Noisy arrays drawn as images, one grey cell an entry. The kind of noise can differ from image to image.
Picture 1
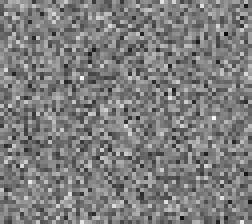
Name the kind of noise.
independent entries
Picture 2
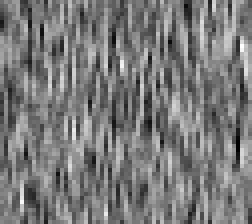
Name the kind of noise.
streaked along the columns
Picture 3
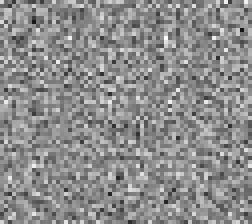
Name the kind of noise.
low rank plus noise
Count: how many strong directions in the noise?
five to eight
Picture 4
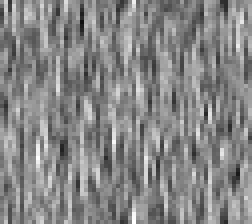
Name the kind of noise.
streaked along the columns
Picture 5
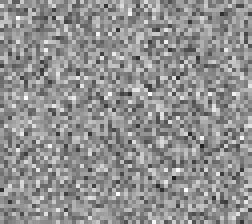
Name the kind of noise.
independent entries
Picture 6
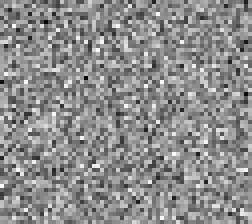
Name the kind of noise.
independent entries
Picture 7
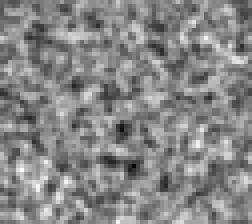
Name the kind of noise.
blotchy
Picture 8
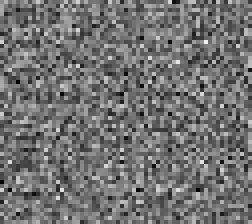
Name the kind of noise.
low rank plus noise
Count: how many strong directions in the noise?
five to eight
